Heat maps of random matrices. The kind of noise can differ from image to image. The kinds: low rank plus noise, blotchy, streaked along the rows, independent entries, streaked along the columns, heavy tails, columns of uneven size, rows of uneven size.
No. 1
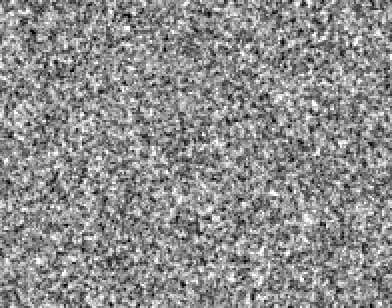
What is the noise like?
blotchy
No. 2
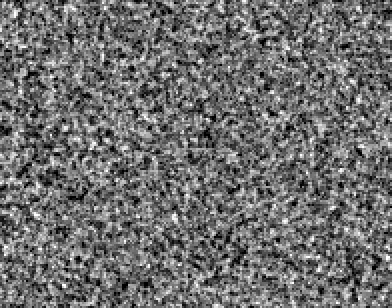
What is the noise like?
blotchy
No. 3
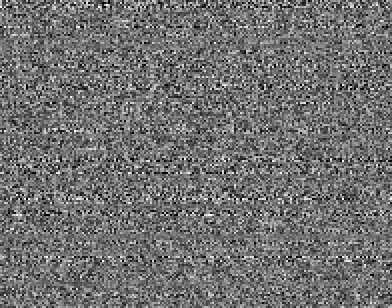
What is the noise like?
rows of uneven size
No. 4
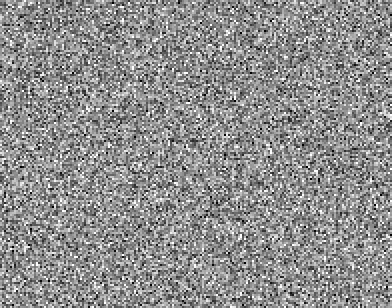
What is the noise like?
independent entries
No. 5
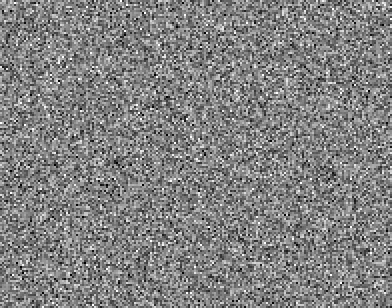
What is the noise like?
independent entries
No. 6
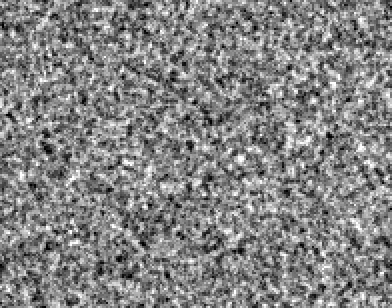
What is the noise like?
blotchy
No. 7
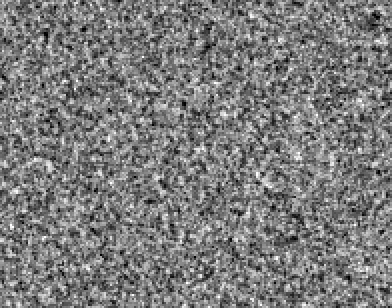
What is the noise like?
blotchy
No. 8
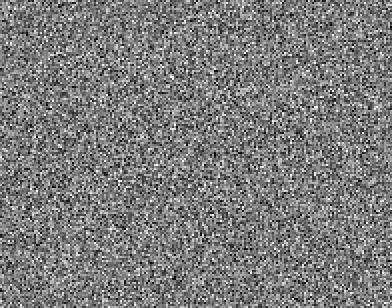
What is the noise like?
independent entries
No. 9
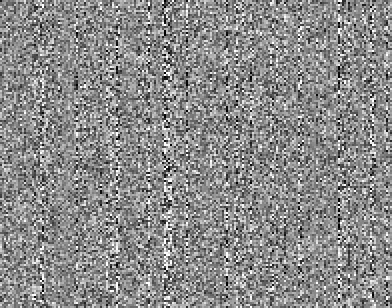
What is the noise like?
columns of uneven size
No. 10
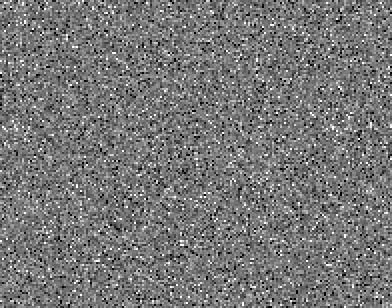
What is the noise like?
heavy tails
